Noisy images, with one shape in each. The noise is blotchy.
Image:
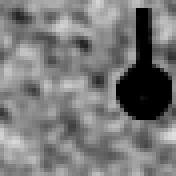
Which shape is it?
lollipop
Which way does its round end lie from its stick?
down
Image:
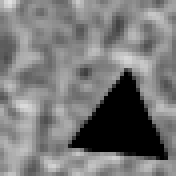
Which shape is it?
triangle
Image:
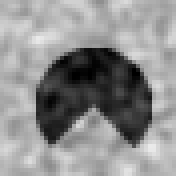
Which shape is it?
disc with a wedge cut out
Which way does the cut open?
down
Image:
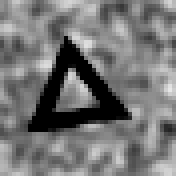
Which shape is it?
triangle frame
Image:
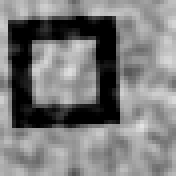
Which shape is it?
square frame
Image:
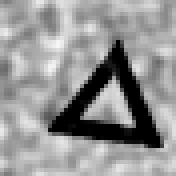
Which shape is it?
triangle frame
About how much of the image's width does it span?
two thirds
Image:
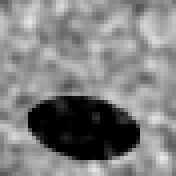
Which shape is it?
ellipse
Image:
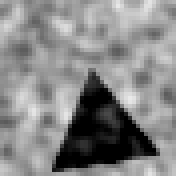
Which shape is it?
triangle
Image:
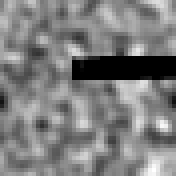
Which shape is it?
bar
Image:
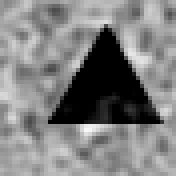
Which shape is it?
triangle
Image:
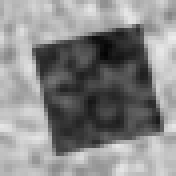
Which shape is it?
square
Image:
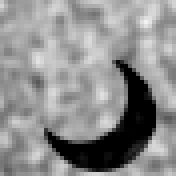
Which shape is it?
crescent
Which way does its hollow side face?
up and left
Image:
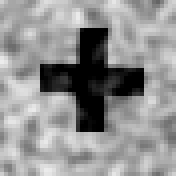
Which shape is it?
cross
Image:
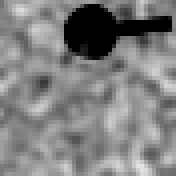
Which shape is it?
lollipop
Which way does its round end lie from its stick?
left
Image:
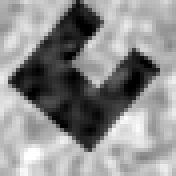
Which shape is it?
square with a notch
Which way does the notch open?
up and right
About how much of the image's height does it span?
nearly all
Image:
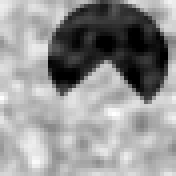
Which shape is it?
disc with a wedge cut out
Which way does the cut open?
down
